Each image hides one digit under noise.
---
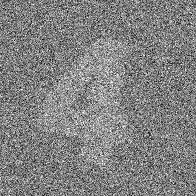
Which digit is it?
4
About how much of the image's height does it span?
two thirds
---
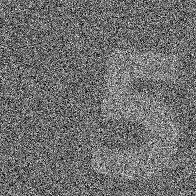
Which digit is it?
5
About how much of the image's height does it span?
two thirds
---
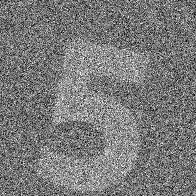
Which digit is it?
5
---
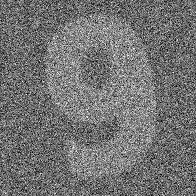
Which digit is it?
9
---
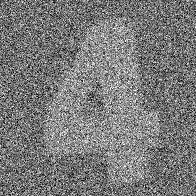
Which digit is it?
4
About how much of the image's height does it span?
nearly all
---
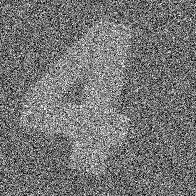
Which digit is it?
4
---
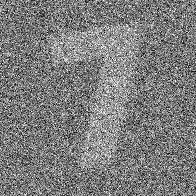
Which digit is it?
7
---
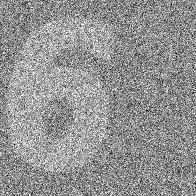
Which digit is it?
6
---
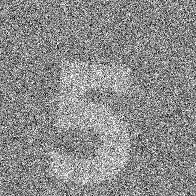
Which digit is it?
5
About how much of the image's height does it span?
two thirds
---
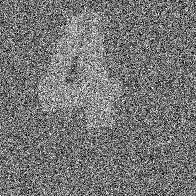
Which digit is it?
4
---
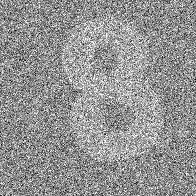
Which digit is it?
8
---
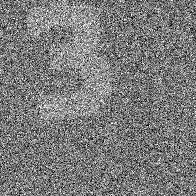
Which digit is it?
3
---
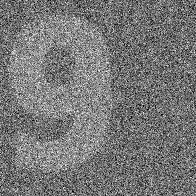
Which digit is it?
9
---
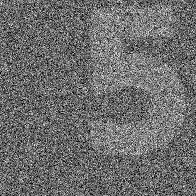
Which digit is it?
5
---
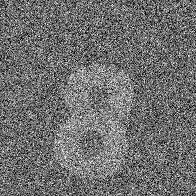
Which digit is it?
8
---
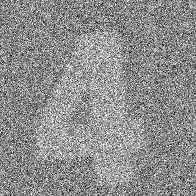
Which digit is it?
4
